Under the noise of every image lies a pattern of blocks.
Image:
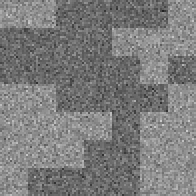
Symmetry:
no symmetry
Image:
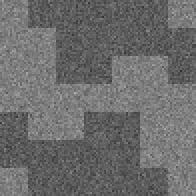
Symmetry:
the same after a half turn
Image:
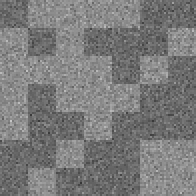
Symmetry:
mirrored about the diagonal from the top left
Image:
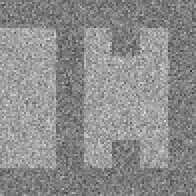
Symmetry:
top and bottom mirror each other
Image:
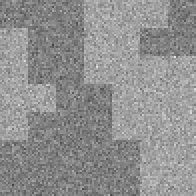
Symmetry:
no symmetry
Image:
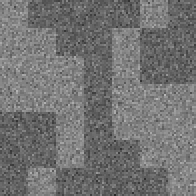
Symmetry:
the same after a half turn
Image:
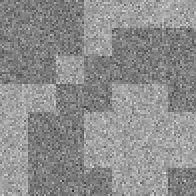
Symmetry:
mirrored about the diagonal from the top left
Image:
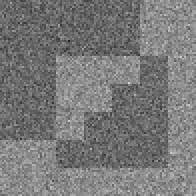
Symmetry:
mirrored about the diagonal from the top left
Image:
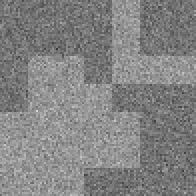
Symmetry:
mirrored about the diagonal from the bottom left
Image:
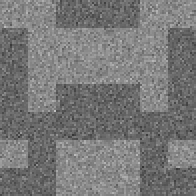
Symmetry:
left and right mirror each other
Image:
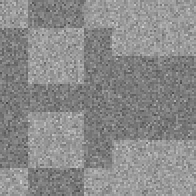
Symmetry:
top and bottom mirror each other
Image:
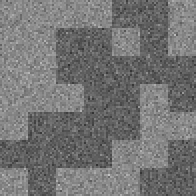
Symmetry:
no symmetry
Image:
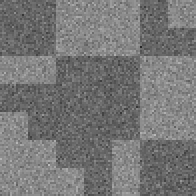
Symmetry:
mirrored about the diagonal from the bottom left
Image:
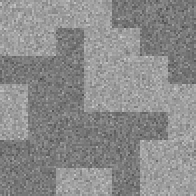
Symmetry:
mirrored about the diagonal from the bottom left
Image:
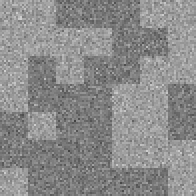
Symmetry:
no symmetry
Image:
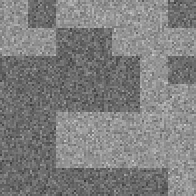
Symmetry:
no symmetry
